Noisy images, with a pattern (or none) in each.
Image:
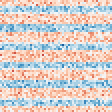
horizontal stripes
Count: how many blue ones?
6
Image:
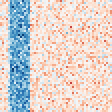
one vertical stripe
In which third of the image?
left
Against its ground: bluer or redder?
bluer
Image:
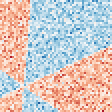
spokes from one point
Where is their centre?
bottom left
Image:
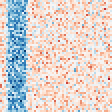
one vertical stripe
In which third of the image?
left
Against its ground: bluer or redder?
bluer
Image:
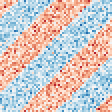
diagonal stripes
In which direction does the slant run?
bottom left to top right
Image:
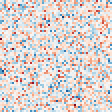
only noise
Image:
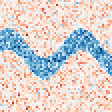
a wavy band
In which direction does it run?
left to right
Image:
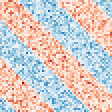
diagonal stripes
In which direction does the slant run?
top left to bottom right
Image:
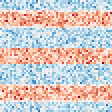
horizontal stripes
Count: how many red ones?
3
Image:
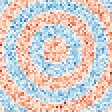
rings round one point
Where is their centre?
centre
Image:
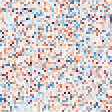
only noise
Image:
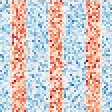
vertical stripes
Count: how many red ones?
3
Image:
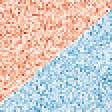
a sharp edge
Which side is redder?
top left
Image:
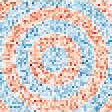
rings round one point
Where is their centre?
centre
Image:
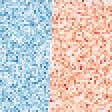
a sharp edge
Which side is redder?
right
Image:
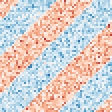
diagonal stripes
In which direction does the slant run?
bottom left to top right
